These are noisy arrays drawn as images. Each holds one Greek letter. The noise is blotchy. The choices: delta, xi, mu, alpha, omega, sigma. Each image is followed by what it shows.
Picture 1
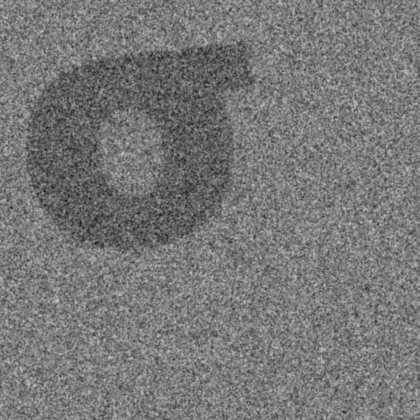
sigma
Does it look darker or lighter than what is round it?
darker
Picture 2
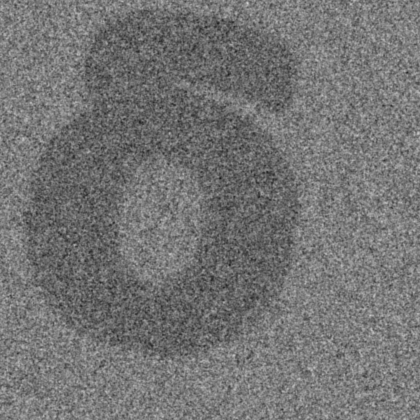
delta
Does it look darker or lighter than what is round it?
darker
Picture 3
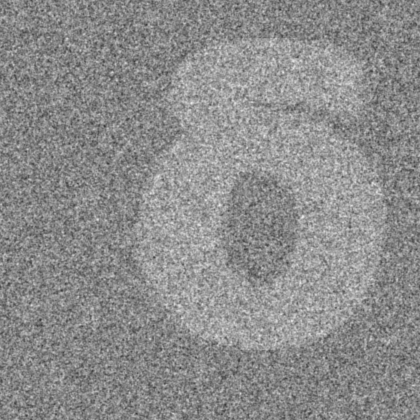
delta
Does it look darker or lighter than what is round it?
lighter
